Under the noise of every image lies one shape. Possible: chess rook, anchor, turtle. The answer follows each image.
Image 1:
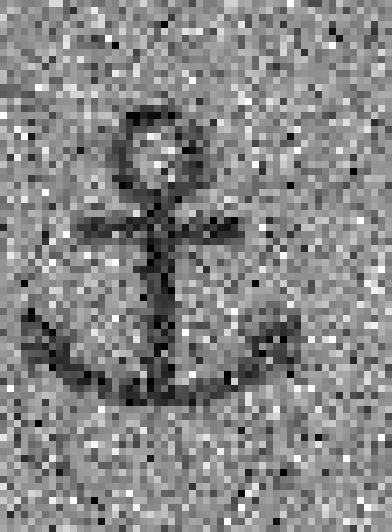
anchor
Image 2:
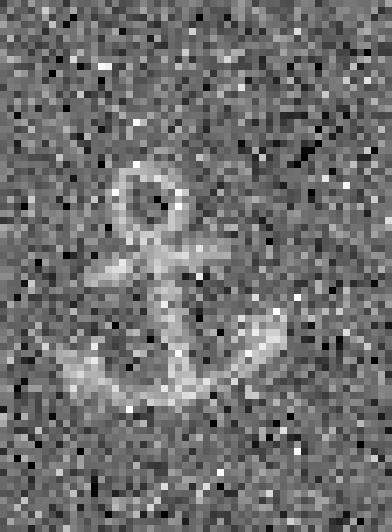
anchor
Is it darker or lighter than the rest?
lighter
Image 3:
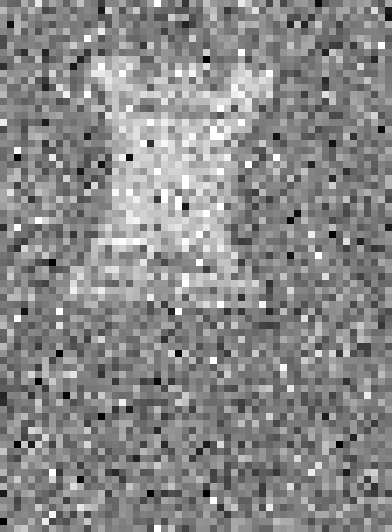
chess rook
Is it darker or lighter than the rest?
lighter
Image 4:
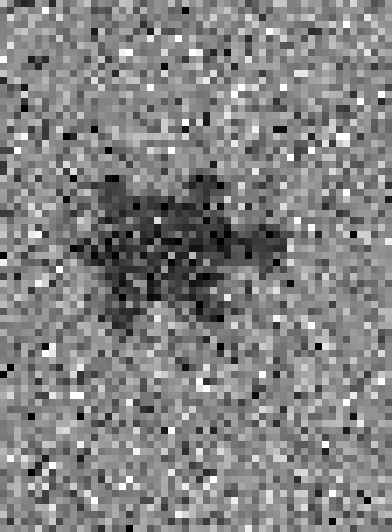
turtle
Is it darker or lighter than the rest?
darker
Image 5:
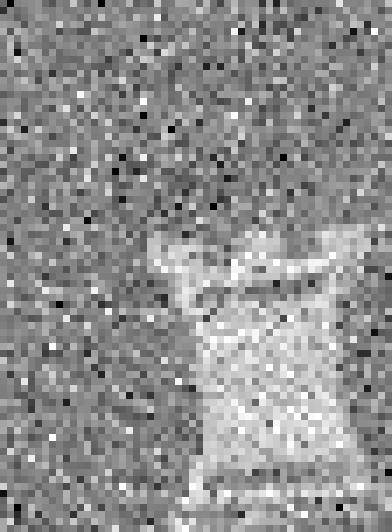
chess rook
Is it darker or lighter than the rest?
lighter
